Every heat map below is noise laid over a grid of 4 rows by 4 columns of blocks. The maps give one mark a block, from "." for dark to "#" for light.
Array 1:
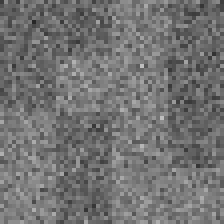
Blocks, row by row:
. . # .
. # # .
# . # .
# . # #
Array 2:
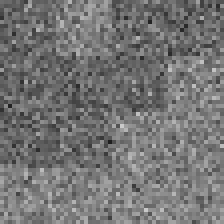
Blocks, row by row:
. # . .
. . . #
. . # #
# # # #
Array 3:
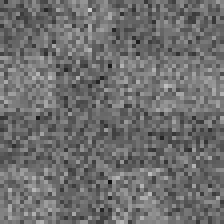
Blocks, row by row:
. # . .
# . # #
. . . .
# . # .
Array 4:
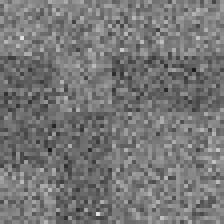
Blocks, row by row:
# # # #
. # . .
. . # #
# . # #
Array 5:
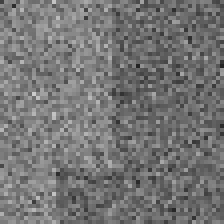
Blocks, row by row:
# # . .
# # . .
# # . .
# . . .
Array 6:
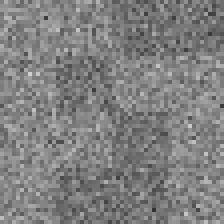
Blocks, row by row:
# # . .
# . # #
# # . #
# . . #
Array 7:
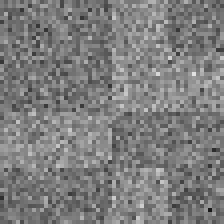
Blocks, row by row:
. . # .
. . # #
# # . .
. . # .
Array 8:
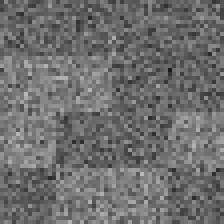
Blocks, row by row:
. . . .
# # . .
# . . #
. # # .
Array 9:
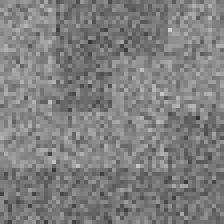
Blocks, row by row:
# . . #
# . # #
# # # .
. . . .
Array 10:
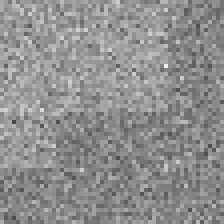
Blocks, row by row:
# # # .
# # # .
# . . .
. . . .
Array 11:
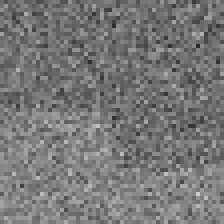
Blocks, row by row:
. . . .
. . . .
# # . .
# # # #
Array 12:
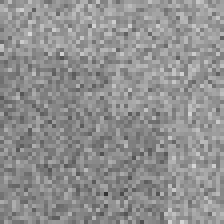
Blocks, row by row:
# # # #
. . # #
. . . #
. . . #
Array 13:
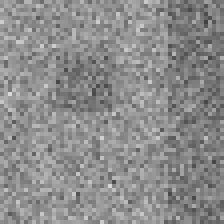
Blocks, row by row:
# # # .
# . # .
# # # .
# # # .
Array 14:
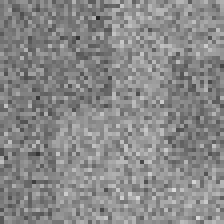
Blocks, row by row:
. . # #
. . # .
. # # .
. # # #
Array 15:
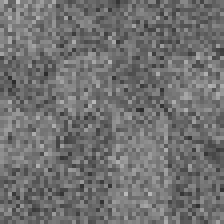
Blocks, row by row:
# . . .
. # . #
# . # .
. . # .
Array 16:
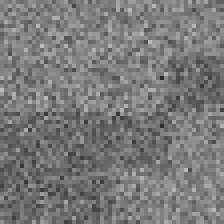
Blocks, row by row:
# # # #
# # # .
. . . #
. . # #
